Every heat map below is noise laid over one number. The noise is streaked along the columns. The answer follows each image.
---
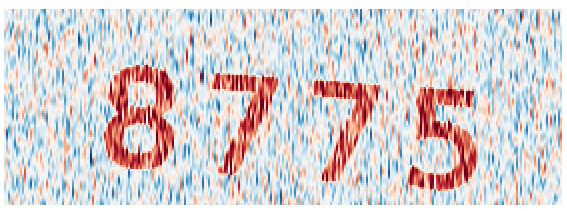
8775
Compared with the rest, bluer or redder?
redder
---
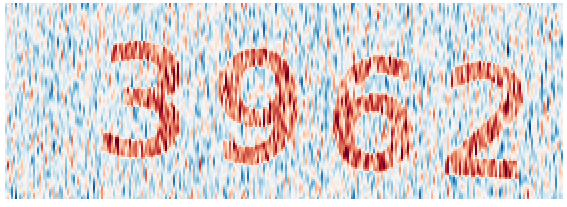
3962
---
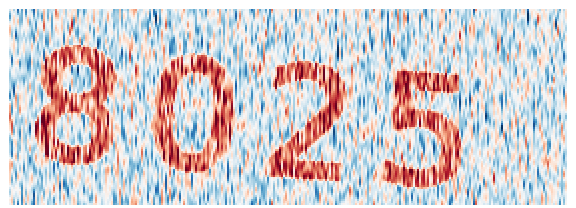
8025
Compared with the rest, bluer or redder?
redder
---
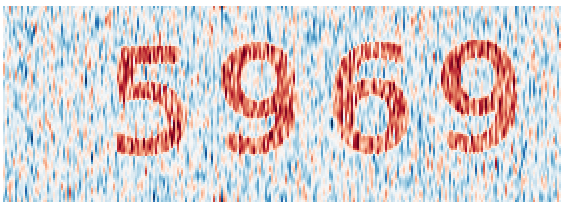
5969
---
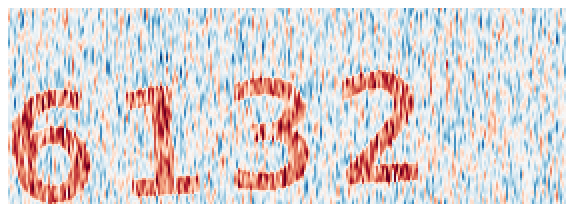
6132
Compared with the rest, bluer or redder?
redder
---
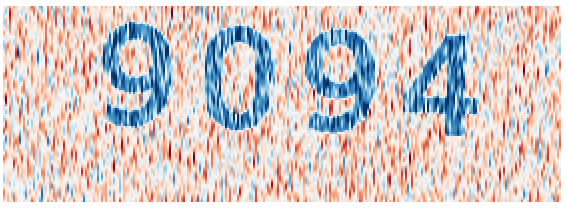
9094
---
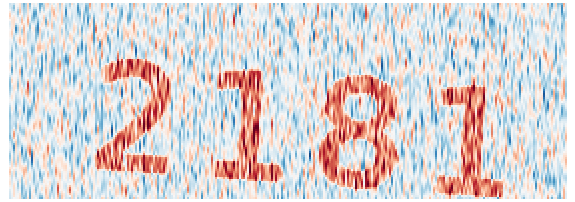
2181
